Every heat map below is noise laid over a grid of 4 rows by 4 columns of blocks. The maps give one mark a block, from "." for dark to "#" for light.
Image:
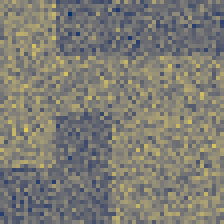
# . . .
# # # #
# . # #
. . # #
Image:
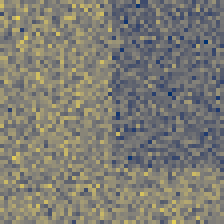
# # . .
# # . .
# # . .
# # # #
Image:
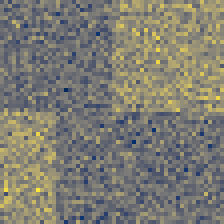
. . # #
. . # #
# . . .
# . . .
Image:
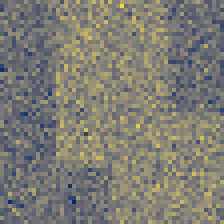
. # # .
. # # .
. # # #
. . # #
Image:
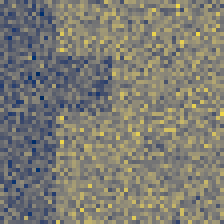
. # # #
. . # #
. # # #
. # # #
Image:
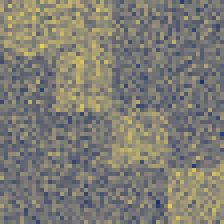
# # . .
. # . .
. . # .
. . . #
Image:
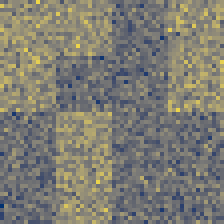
# # . #
# . . #
. # . .
. # . .
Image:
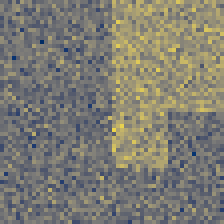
. . # #
. . # #
. . # .
. . . .
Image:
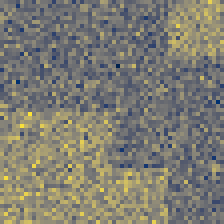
. . . #
. . . .
# # . .
# # # .
